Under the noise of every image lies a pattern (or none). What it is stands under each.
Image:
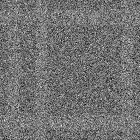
bands of rows crossing bands of columns
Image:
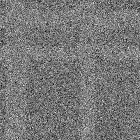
bands of rows crossing bands of columns
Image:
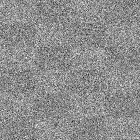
a checkerboard
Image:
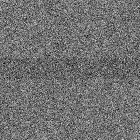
one band of rows
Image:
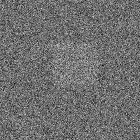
one block
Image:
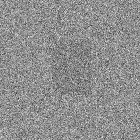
one block
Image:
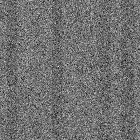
bands of columns
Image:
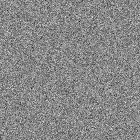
only noise
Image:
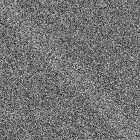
a diagonal band
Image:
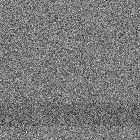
one band of rows
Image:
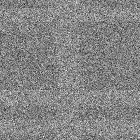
bands of rows crossing bands of columns
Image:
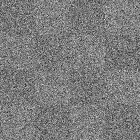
a checkerboard
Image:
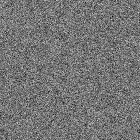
only noise
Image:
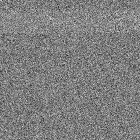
one band of rows
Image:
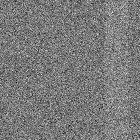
one band of columns
